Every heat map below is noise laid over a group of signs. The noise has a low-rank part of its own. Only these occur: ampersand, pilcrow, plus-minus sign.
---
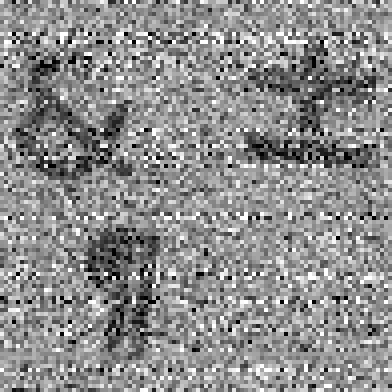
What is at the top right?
plus-minus sign
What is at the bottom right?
nothing
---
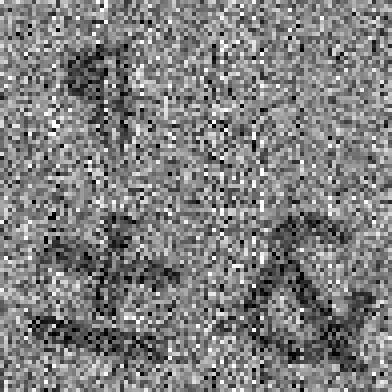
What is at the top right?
nothing
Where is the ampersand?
bottom right
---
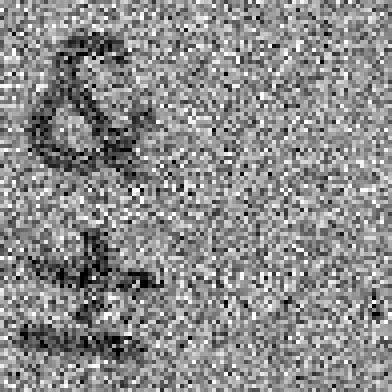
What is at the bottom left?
plus-minus sign
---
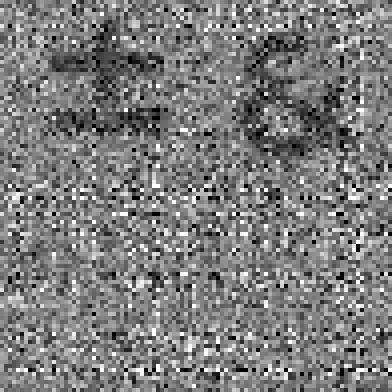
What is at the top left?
plus-minus sign
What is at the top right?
ampersand
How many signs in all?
2
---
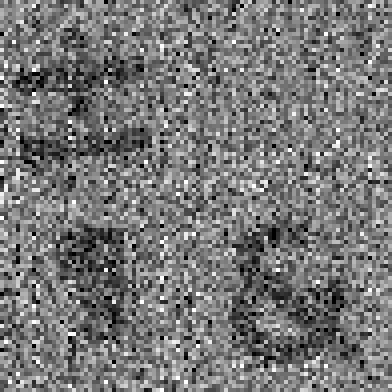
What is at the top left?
plus-minus sign
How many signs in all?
3
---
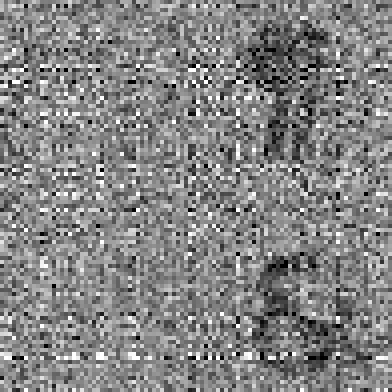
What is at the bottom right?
ampersand
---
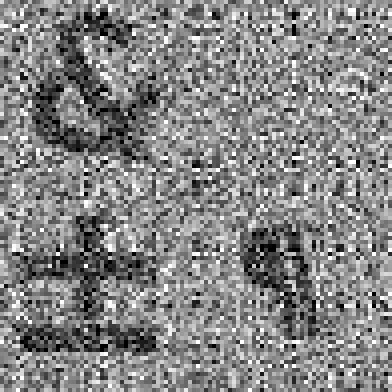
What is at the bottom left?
plus-minus sign
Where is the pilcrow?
bottom right
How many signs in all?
3
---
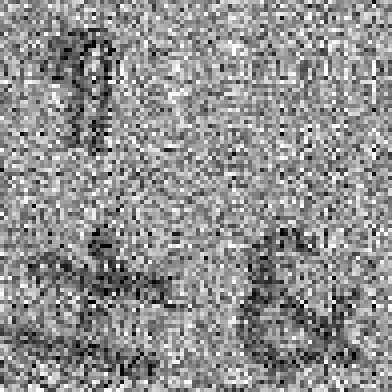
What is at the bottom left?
plus-minus sign
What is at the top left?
pilcrow
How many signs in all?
3
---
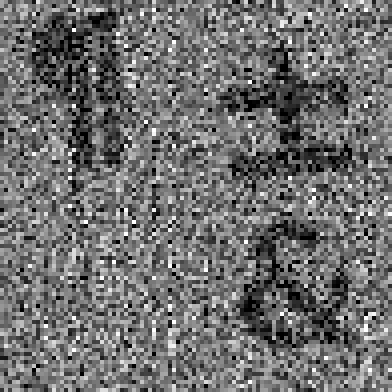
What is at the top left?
pilcrow
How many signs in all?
3
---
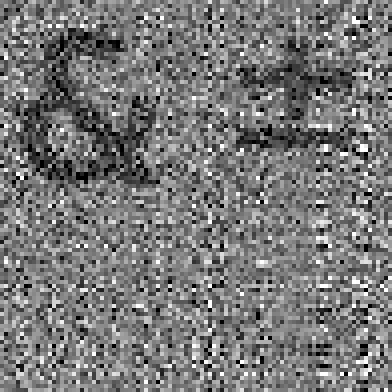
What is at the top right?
plus-minus sign
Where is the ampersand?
top left
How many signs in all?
2
